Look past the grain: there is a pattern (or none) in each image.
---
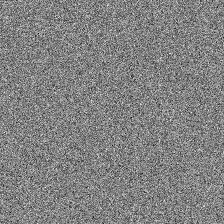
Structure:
only noise
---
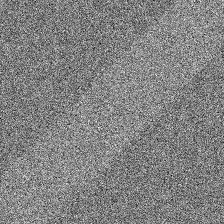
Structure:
a diagonal band
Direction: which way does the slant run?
bottom left to top right
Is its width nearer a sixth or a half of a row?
a half
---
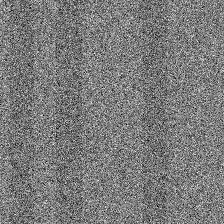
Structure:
bands of columns
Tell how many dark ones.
3
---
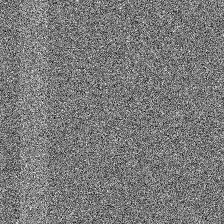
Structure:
one band of columns
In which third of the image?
left
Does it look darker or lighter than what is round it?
lighter
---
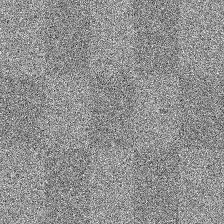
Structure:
a checkerboard
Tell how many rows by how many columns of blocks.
3 by 5
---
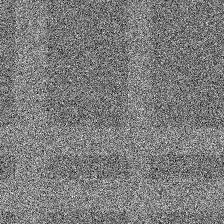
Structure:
bands of rows crossing bands of columns
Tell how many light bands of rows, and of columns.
2 and 2
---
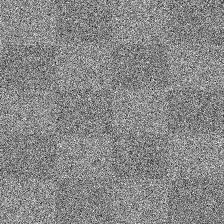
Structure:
a checkerboard
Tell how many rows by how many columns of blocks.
5 by 4
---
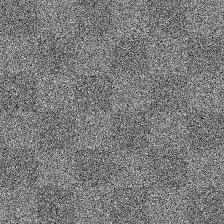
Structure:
a checkerboard
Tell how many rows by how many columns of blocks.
6 by 6
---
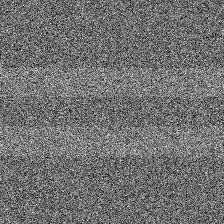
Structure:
bands of rows
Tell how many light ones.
2
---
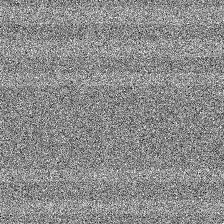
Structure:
bands of rows
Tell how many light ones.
5
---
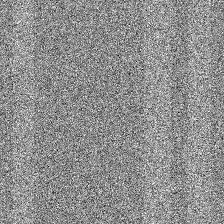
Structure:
bands of columns
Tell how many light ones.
3
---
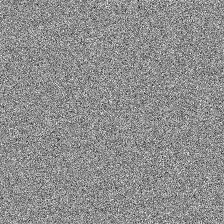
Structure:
only noise
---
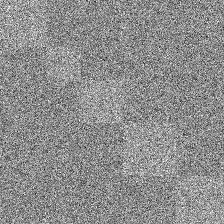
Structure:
blocks along the diagonal
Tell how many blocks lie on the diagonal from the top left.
5
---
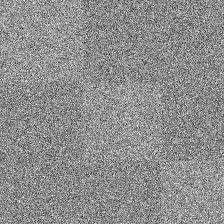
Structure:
blocks along the diagonal
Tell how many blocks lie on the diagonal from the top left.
3
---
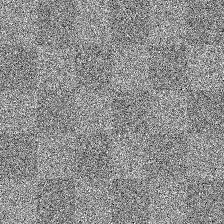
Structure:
a checkerboard
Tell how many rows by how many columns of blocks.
5 by 6
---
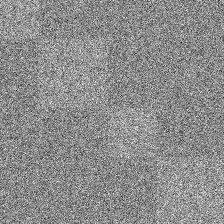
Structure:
blocks along the diagonal
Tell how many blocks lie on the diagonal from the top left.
4
